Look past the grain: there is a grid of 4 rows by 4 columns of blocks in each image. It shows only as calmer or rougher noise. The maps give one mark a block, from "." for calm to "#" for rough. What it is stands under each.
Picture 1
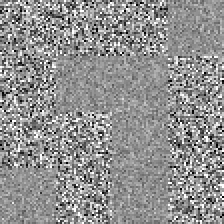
# # # .
# . . #
# # . #
. # . #
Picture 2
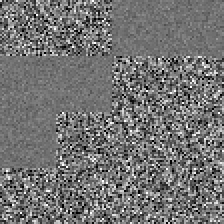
# # . .
. . # #
. # # #
# # # #
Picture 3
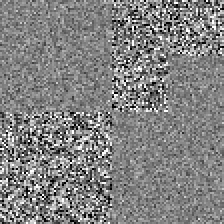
. . # #
. . # .
# # . .
# # . .
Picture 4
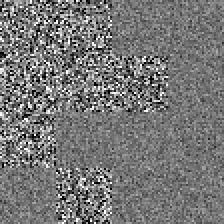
# # . .
# # # .
# . . .
. # . .
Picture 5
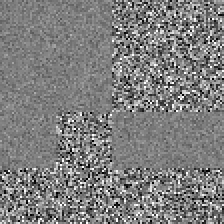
. . # #
. . # #
. # . .
# # # #
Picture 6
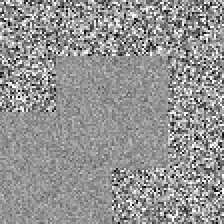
# # # #
# . . #
. . . #
. . # #
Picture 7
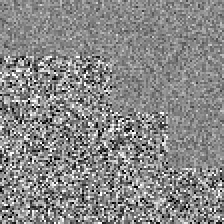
. . . .
# # . .
# # # .
# # # #
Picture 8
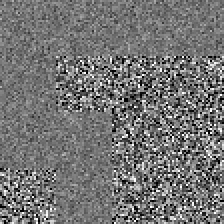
. . . .
. # # #
. . # #
# . # #
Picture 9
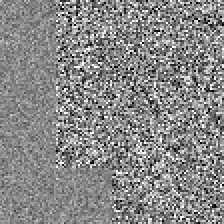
. # # #
. # # #
. # # #
. . # #
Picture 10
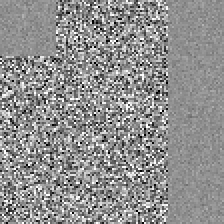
. # # .
# # # .
# # # .
# # # .
